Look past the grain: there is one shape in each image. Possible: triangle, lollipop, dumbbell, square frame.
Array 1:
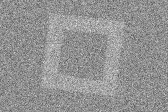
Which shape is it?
square frame
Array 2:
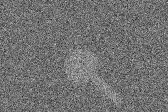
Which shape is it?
lollipop
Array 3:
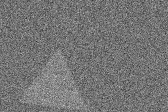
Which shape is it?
triangle
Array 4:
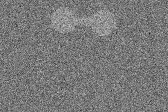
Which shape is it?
dumbbell
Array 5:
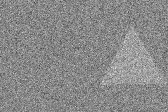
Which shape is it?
triangle
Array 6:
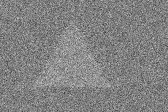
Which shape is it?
triangle
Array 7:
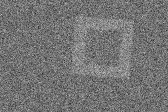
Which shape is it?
square frame
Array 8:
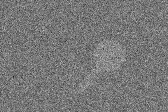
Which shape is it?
lollipop
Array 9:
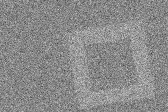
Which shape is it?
square frame
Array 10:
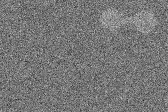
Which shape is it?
dumbbell
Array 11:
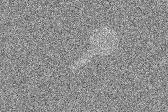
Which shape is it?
lollipop
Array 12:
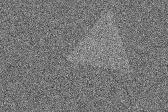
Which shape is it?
triangle
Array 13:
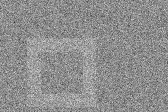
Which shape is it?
square frame
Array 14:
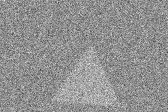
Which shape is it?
triangle
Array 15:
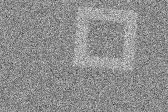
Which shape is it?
square frame
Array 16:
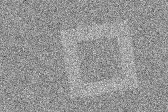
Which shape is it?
square frame
